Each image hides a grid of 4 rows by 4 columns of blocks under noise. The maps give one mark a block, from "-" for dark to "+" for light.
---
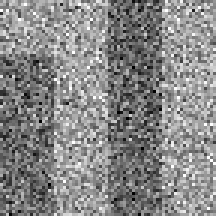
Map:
++-+
-+-+
-+-+
-+-+
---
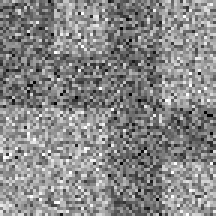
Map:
-+-+
---+
++--
++-+
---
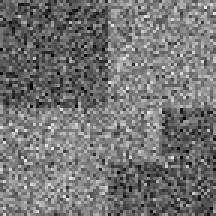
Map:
--++
--++
+++-
++--
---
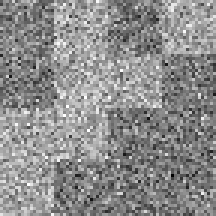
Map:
-+-+
-++-
++--
+---
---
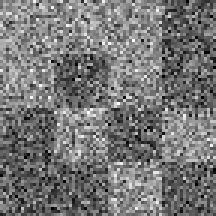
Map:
+++-
+-+-
-+-+
--+-
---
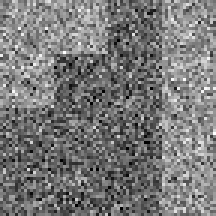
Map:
++-+
+--+
---+
---+
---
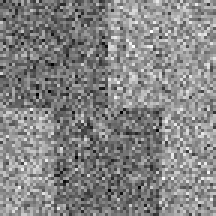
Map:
--++
--++
+--+
+--+
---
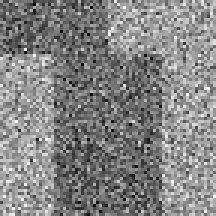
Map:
--++
+--+
+--+
+--+
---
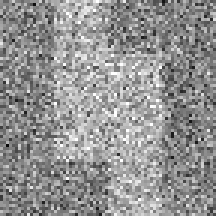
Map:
-+--
-++-
-++-
--+-
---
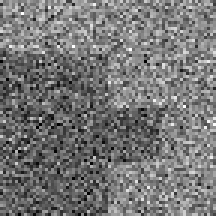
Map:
++++
--++
---+
--++
